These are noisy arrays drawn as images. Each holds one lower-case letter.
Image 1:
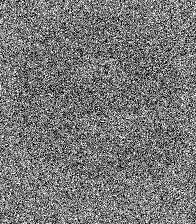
e
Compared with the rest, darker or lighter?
darker
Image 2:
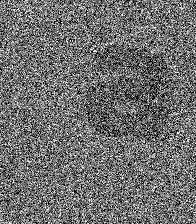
a
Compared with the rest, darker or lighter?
darker
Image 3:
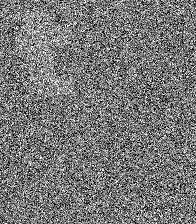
t
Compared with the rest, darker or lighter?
lighter
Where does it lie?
top left
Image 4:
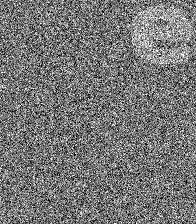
e
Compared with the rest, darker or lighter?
lighter
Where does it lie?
top right
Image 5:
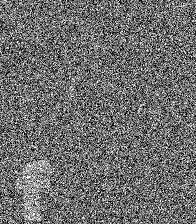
f
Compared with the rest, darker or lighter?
lighter
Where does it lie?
bottom left
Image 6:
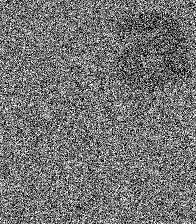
a
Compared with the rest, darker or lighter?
darker
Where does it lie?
top right
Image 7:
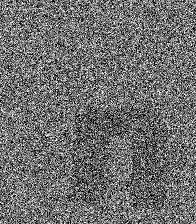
n
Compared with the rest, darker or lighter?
darker
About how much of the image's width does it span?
half
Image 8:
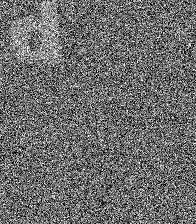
d
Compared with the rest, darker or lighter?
lighter
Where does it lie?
top left
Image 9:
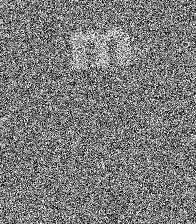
m
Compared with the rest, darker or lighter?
lighter
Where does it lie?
top middle
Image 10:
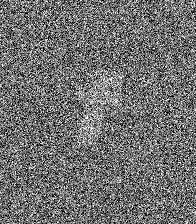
f
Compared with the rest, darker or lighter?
lighter
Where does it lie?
centre
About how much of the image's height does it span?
a third
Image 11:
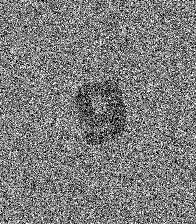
g
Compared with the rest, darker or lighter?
darker
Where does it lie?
centre
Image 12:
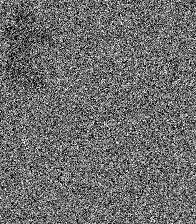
t
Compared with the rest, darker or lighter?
darker
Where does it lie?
top left
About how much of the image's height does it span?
a third
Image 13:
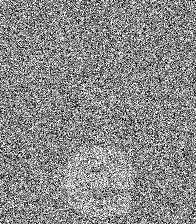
e
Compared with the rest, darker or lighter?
lighter
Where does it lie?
bottom middle
